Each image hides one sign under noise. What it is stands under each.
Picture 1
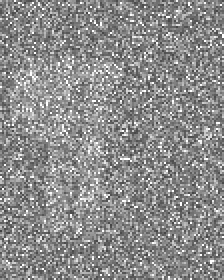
pilcrow
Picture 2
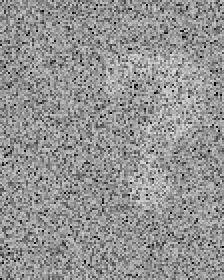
question mark
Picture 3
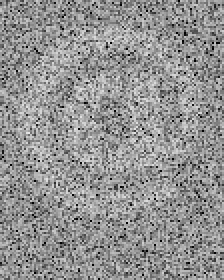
at sign
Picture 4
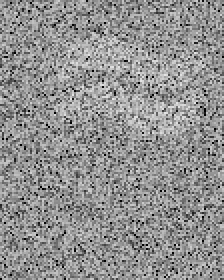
approximately sign
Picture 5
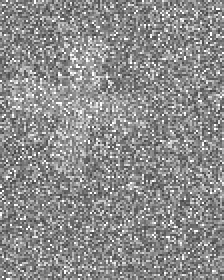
plus sign
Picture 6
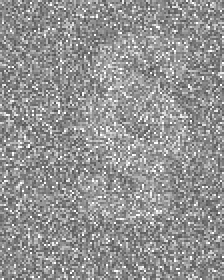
section sign
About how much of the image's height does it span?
two thirds
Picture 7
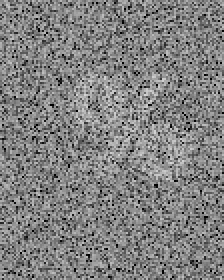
percent sign
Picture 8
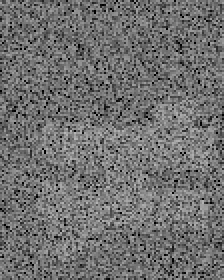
not-equal sign
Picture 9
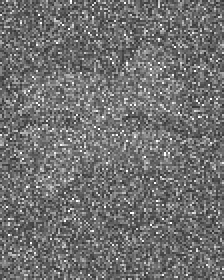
not-equal sign
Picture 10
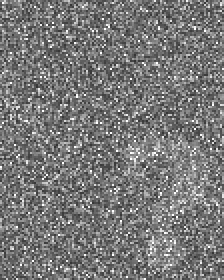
question mark
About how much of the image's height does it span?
half
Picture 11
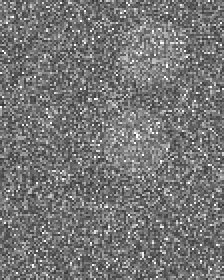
colon
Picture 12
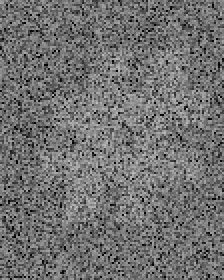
hash sign
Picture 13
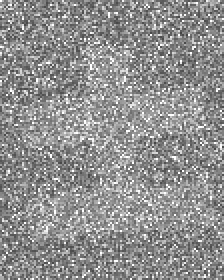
plus-minus sign
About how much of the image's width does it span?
nearly all
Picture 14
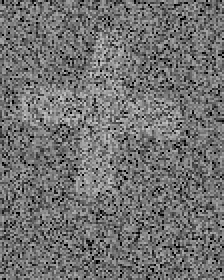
plus sign
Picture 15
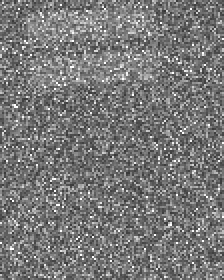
equals sign
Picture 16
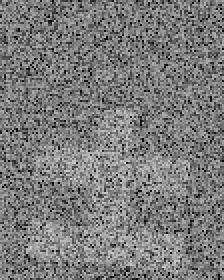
plus-minus sign
